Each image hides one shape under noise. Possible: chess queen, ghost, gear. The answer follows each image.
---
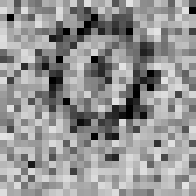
gear
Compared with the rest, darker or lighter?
darker
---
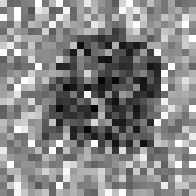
ghost
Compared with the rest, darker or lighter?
darker
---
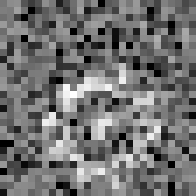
gear
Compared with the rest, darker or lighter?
lighter
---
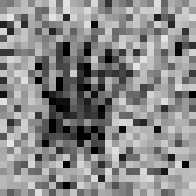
chess queen
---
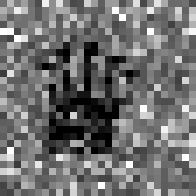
chess queen
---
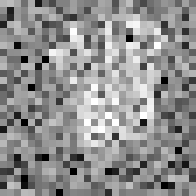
chess queen
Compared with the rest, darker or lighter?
lighter
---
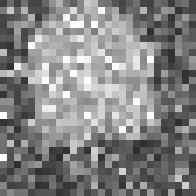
ghost
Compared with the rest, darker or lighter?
lighter
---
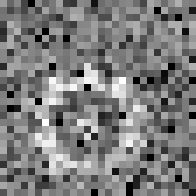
gear
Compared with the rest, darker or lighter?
lighter
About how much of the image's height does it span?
two thirds
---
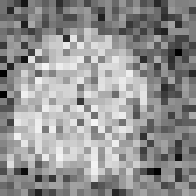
ghost
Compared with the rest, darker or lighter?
lighter
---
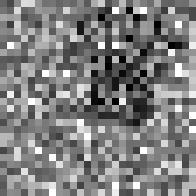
chess queen
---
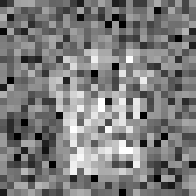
chess queen
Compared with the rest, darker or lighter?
lighter
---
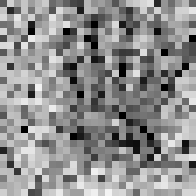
chess queen
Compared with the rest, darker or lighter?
darker
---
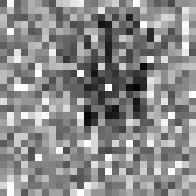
chess queen
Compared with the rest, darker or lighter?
darker
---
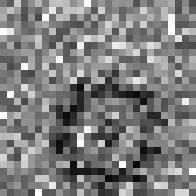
gear
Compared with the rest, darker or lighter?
darker
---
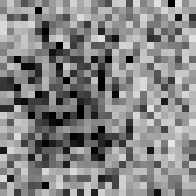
chess queen
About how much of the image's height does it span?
two thirds
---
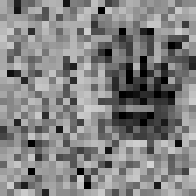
chess queen
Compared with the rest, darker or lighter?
darker
